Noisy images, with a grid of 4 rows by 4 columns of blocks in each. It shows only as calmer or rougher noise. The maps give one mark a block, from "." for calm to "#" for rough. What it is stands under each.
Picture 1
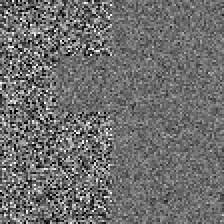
# # . .
# . . .
# # . .
# # . .
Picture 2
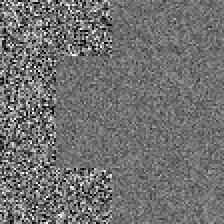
# # . .
# . . .
# . . .
# # . .
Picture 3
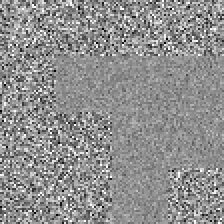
# # # #
# . . .
# # . .
# # . #
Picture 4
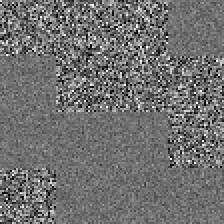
# # # .
. # # #
. . . #
# . . .
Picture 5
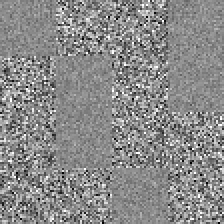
. # # .
# . # .
# . # #
# # . #
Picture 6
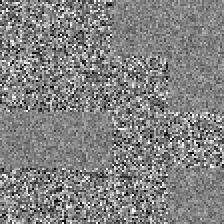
# # . .
# # # .
. . # #
# # # .
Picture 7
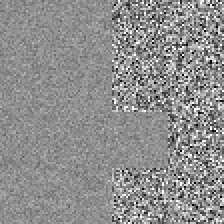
. . # #
. . # #
. . . #
. . # #
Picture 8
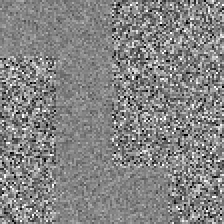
. . # #
# . # #
# . # #
# . . #
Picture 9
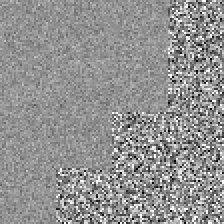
. . . #
. . . #
. . # #
. # # #
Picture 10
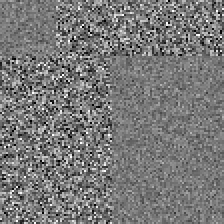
. # # #
# # . .
# # . .
# # . .
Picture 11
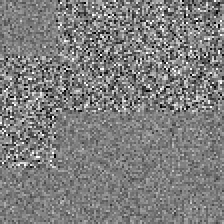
. # # #
# # # #
# . . .
. . . .
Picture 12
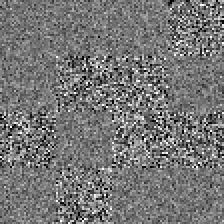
. . . #
. # # .
# . # #
. # . .
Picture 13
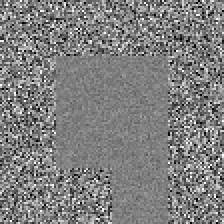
# # # #
# . . #
# . . #
# # . #
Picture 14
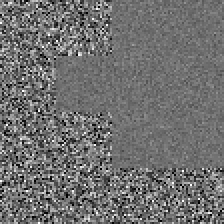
# # . .
# . . .
# # . .
# # # #
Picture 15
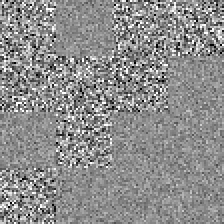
# . # #
# # # .
. # . .
# . . .
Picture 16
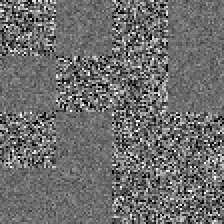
# . # .
. # # .
# . # #
. . # #
